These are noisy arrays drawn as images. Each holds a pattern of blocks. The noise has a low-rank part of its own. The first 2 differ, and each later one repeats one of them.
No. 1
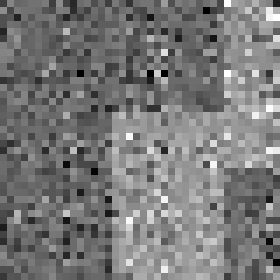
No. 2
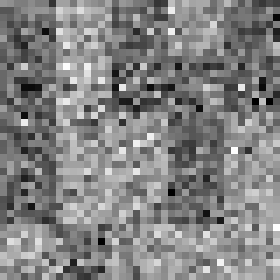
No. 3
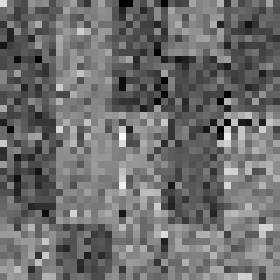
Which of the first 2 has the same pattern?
2
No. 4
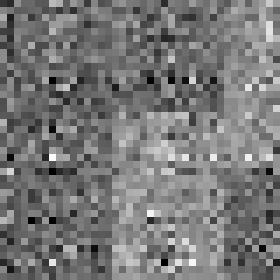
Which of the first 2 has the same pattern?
1
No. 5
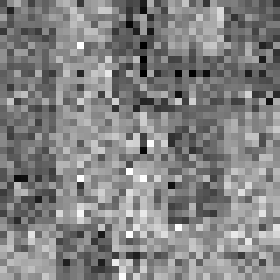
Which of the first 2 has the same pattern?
2
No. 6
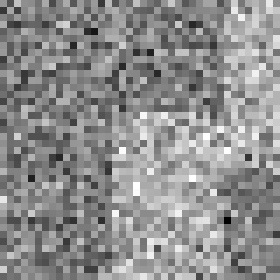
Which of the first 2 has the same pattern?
1
